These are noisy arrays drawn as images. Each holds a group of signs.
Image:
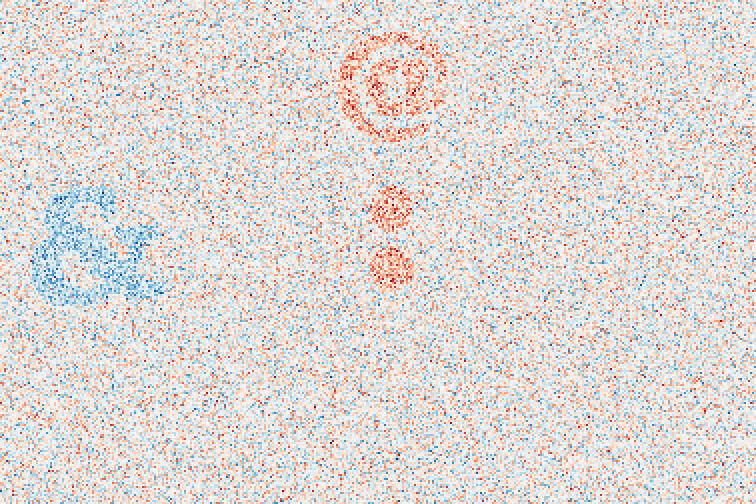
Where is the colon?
centre
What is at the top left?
nothing
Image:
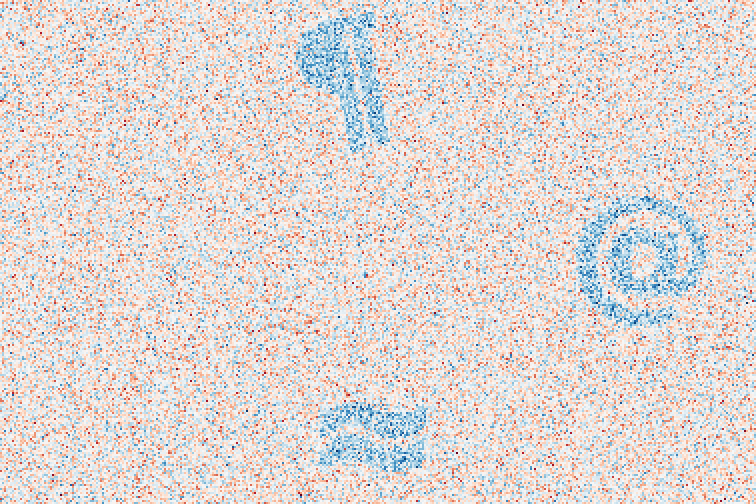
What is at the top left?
nothing
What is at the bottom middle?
approximately sign
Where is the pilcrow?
top middle
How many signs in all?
3
